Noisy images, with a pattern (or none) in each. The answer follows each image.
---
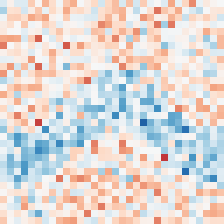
a wavy band
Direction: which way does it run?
left to right
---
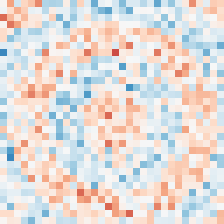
rings round one point
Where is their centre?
centre
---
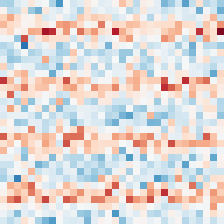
horizontal stripes
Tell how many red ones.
4
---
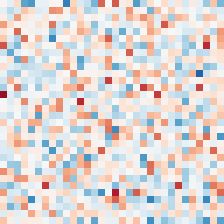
only noise
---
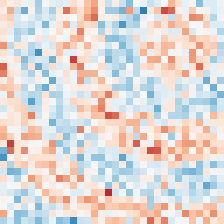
rings round one point
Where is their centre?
top right
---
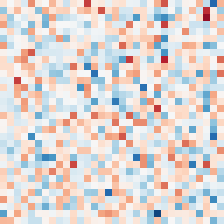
only noise
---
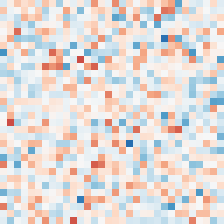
only noise
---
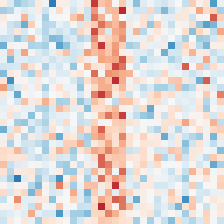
one vertical stripe
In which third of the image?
middle
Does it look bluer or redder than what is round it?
redder
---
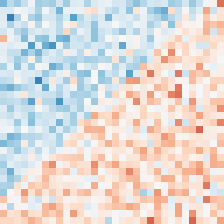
a sharp edge
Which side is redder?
bottom right
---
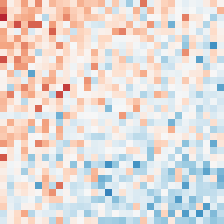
a smooth slope
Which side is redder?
top left
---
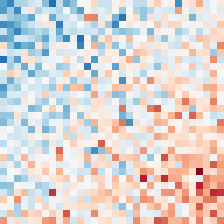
a smooth slope
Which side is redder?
bottom right
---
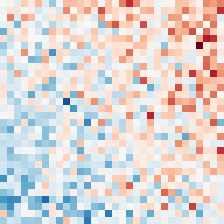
a smooth slope
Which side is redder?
top right
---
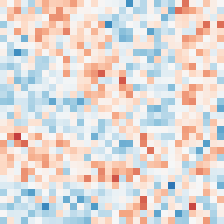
spokes from one point
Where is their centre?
bottom right
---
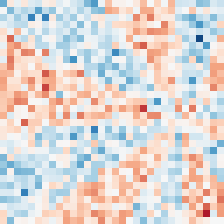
spokes from one point
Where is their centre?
middle right
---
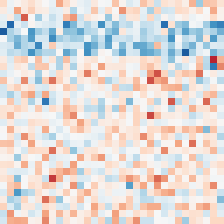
one horizontal stripe
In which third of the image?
top
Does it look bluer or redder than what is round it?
bluer
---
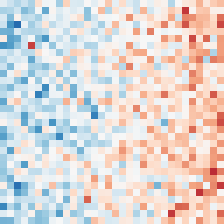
a smooth slope
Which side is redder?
right
